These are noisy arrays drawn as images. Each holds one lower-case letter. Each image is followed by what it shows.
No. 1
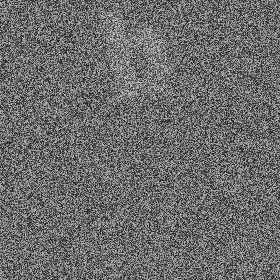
b
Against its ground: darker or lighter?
lighter
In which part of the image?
top middle
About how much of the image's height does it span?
a third
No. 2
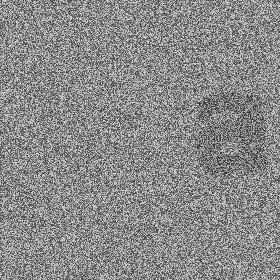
a
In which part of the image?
middle right
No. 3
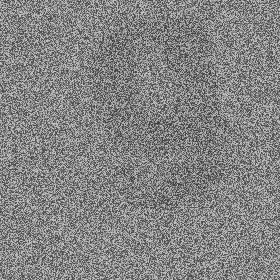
g
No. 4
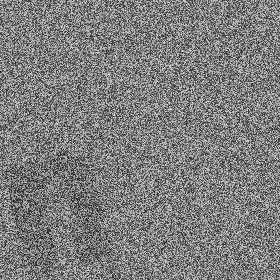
n
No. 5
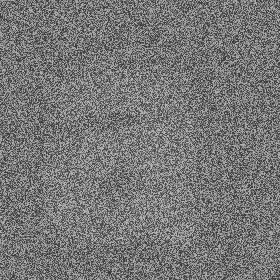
a
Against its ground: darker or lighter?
lighter
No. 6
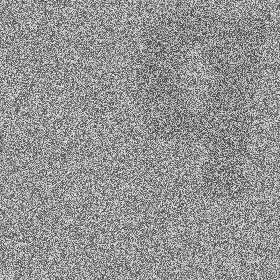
q
